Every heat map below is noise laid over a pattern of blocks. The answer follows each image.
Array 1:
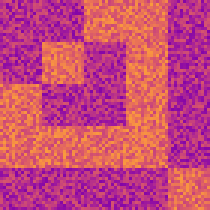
mirrored about the diagonal from the top left
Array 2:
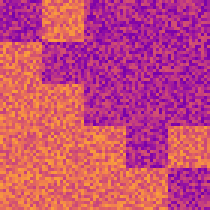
mirrored about the diagonal from the bottom left
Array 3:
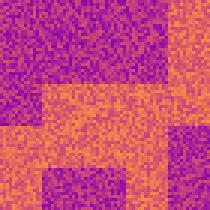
no symmetry
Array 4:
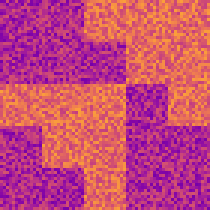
mirrored about the diagonal from the bottom left
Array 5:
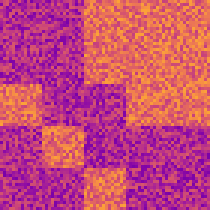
mirrored about the diagonal from the bottom left
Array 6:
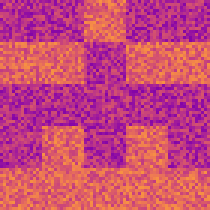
left and right mirror each other
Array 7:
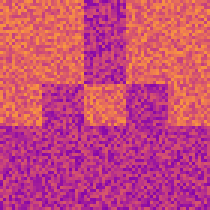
left and right mirror each other
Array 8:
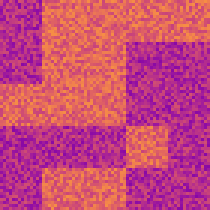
no symmetry
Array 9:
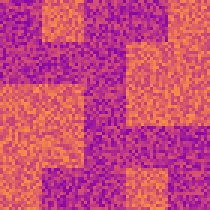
the same after a half turn
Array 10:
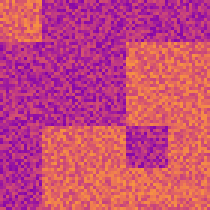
mirrored about the diagonal from the top left
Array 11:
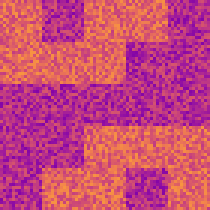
the same after a half turn
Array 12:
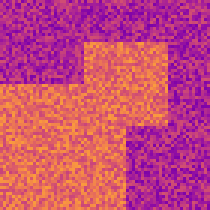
mirrored about the diagonal from the bottom left
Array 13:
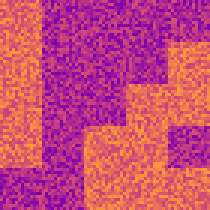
no symmetry
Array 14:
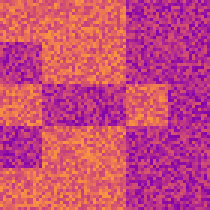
top and bottom mirror each other
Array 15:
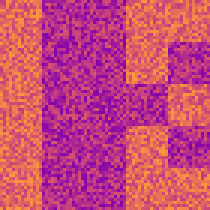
top and bottom mirror each other
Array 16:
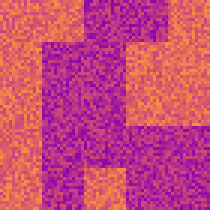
no symmetry
